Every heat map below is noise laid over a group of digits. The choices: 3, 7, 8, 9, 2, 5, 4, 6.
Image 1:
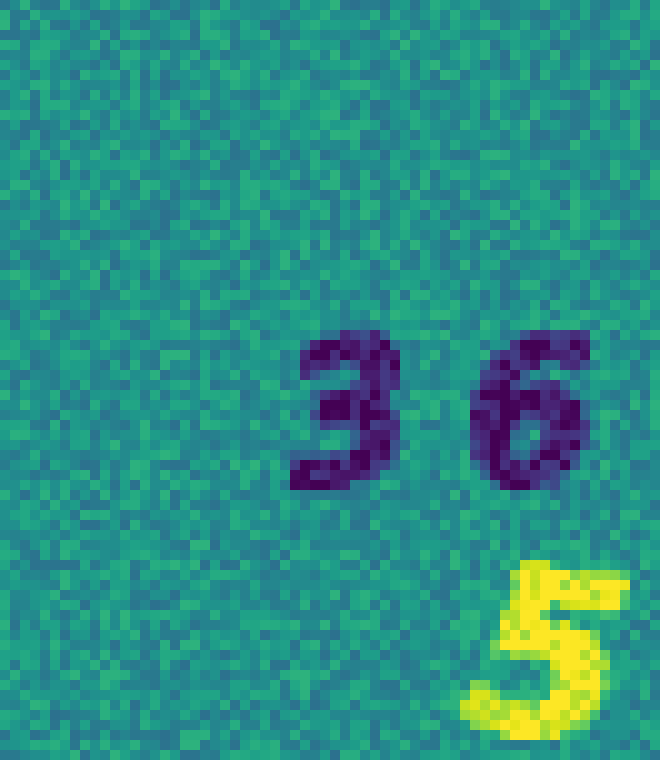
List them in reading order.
centre: dark 3; middle right: dark 6; bottom right: light 5
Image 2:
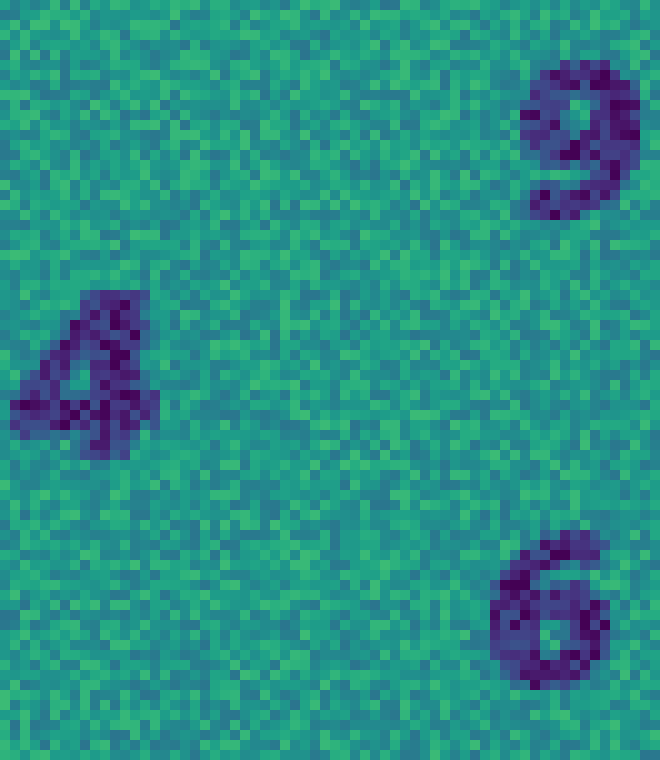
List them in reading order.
top right: dark 9; middle left: dark 4; bottom right: dark 6
